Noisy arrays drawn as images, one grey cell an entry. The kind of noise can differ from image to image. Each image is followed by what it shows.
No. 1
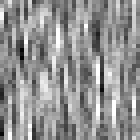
streaked along the columns
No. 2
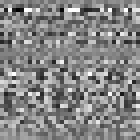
rows of uneven size
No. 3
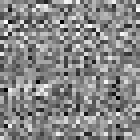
low rank plus noise
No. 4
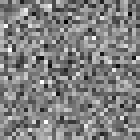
independent entries
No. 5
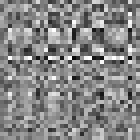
low rank plus noise
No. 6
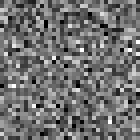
independent entries
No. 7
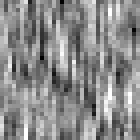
streaked along the columns
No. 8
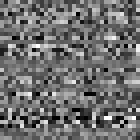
rows of uneven size
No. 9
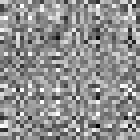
low rank plus noise
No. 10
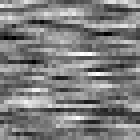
streaked along the rows
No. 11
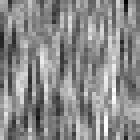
streaked along the columns
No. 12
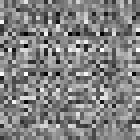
low rank plus noise
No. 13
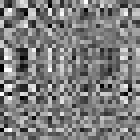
low rank plus noise
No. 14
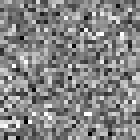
independent entries
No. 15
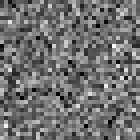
independent entries
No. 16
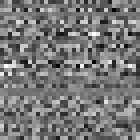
rows of uneven size
